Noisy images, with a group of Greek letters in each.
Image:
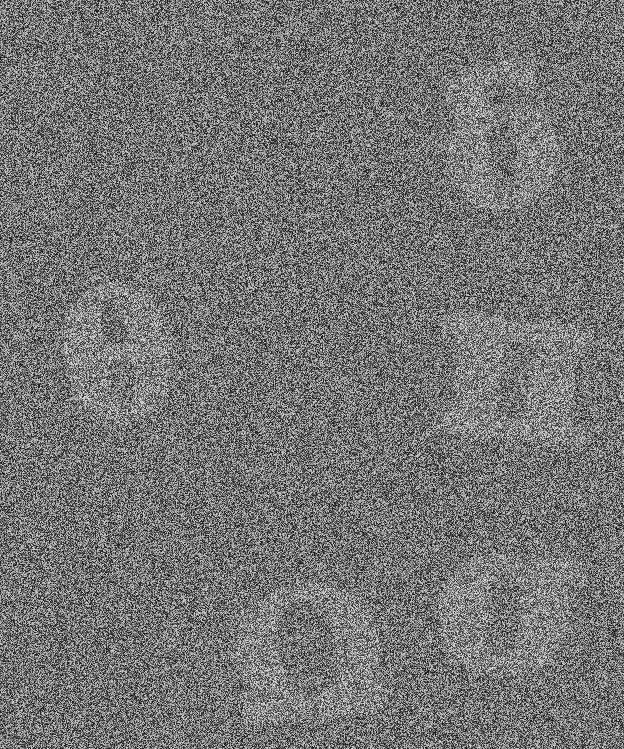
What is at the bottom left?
nothing
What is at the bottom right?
sigma
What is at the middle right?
pi
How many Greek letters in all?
5
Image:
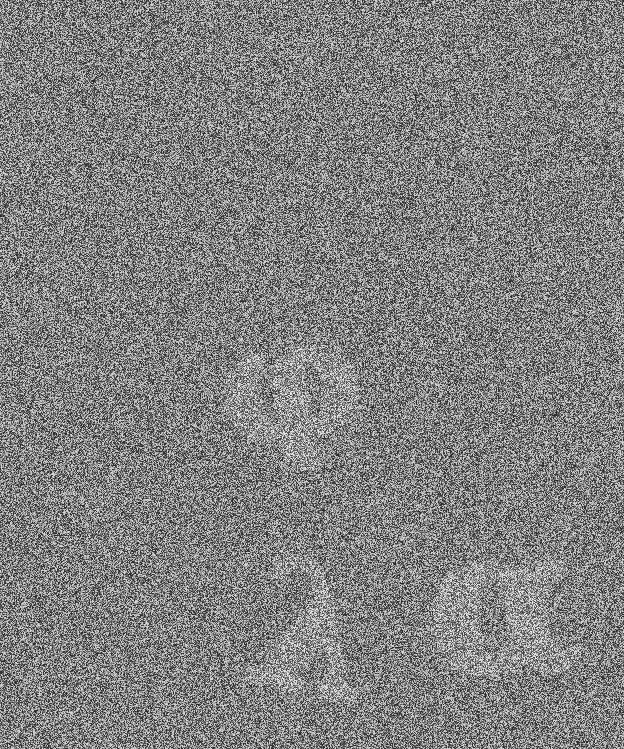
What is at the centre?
phi
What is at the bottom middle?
lambda
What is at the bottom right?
alpha
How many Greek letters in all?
3
